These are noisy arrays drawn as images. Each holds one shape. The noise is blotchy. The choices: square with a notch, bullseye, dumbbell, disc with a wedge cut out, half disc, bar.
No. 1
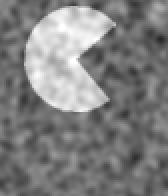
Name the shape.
disc with a wedge cut out
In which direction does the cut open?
right
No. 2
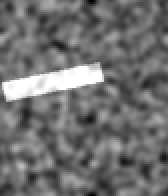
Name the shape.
bar
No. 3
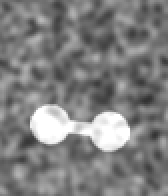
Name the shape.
dumbbell
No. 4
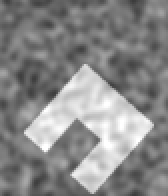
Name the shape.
square with a notch
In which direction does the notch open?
down and left
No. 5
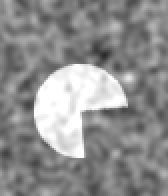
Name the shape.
disc with a wedge cut out
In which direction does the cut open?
down and right
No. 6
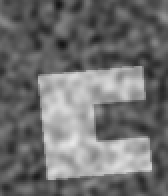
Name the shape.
square with a notch
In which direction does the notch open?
right
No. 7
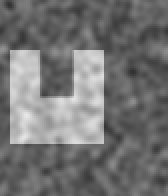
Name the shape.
square with a notch
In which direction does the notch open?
up
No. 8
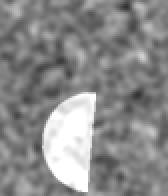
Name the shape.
half disc
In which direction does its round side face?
left
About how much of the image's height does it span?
half
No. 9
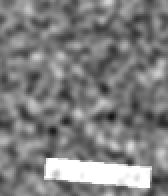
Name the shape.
bar
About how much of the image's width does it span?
two thirds
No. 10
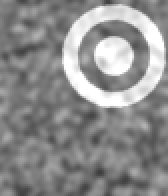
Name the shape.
bullseye
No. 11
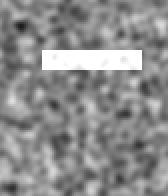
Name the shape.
bar
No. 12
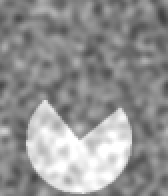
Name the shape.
disc with a wedge cut out
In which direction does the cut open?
up
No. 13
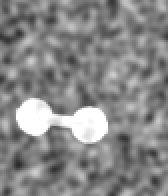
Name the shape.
dumbbell
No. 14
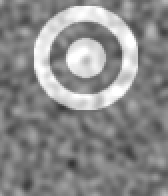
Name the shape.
bullseye
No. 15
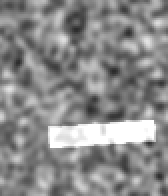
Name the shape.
bar
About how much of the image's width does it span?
two thirds
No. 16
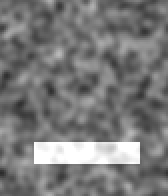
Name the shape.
bar
